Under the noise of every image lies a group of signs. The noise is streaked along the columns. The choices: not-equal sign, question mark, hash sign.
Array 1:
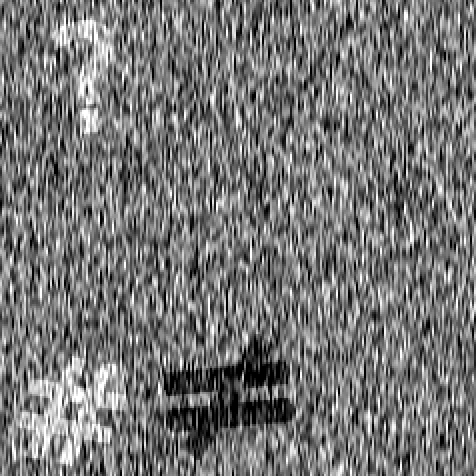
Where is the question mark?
top left
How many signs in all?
3
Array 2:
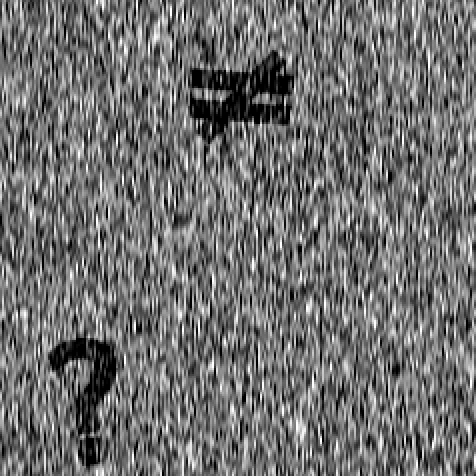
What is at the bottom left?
question mark
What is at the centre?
nothing
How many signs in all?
2
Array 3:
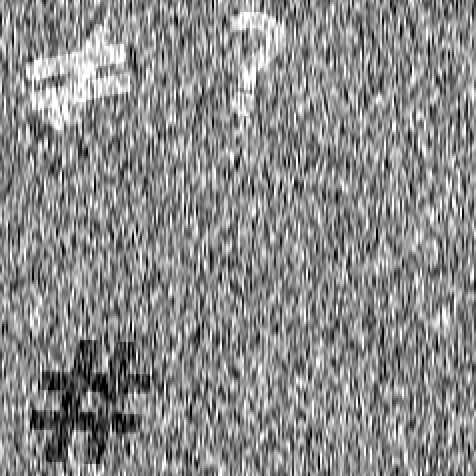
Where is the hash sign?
bottom left
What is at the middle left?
nothing
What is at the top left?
not-equal sign
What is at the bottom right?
nothing
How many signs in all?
3
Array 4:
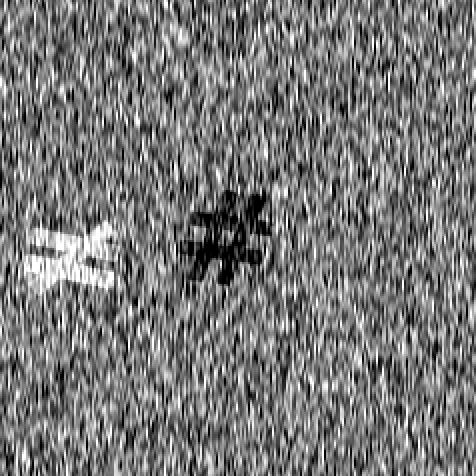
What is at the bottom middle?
nothing
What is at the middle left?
not-equal sign
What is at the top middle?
nothing
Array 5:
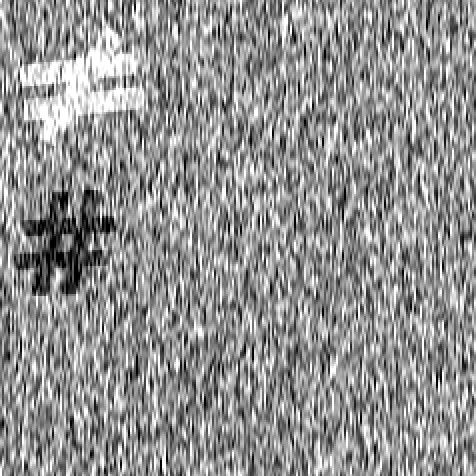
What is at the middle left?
hash sign
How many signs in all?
2
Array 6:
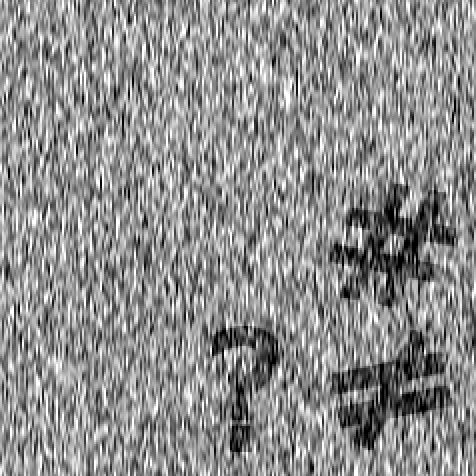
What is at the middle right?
hash sign
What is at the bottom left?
nothing
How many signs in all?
3
